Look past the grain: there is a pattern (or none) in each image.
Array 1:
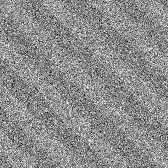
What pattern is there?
diagonal stripes
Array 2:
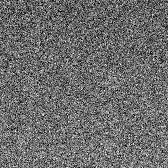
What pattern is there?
a smooth slope
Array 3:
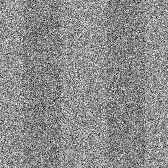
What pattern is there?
vertical stripes
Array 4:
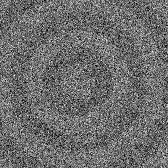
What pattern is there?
rings round one point
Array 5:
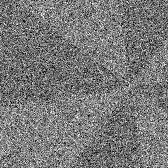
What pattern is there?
spokes from one point
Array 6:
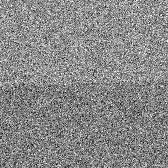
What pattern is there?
a sharp edge
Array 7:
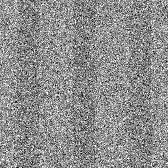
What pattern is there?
vertical stripes
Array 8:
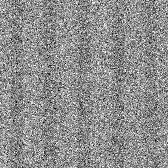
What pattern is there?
vertical stripes
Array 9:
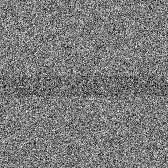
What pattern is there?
one horizontal stripe
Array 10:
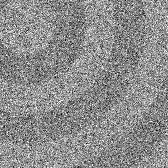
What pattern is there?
rings round one point
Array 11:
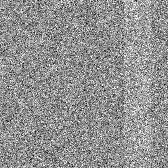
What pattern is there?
one vertical stripe
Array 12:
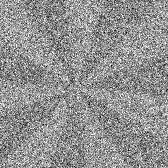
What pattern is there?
spokes from one point
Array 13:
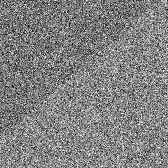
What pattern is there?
a sharp edge
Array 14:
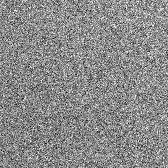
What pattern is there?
a smooth slope
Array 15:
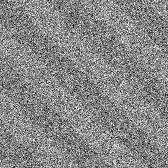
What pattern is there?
diagonal stripes
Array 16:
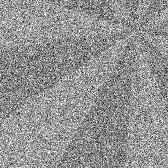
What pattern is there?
spokes from one point
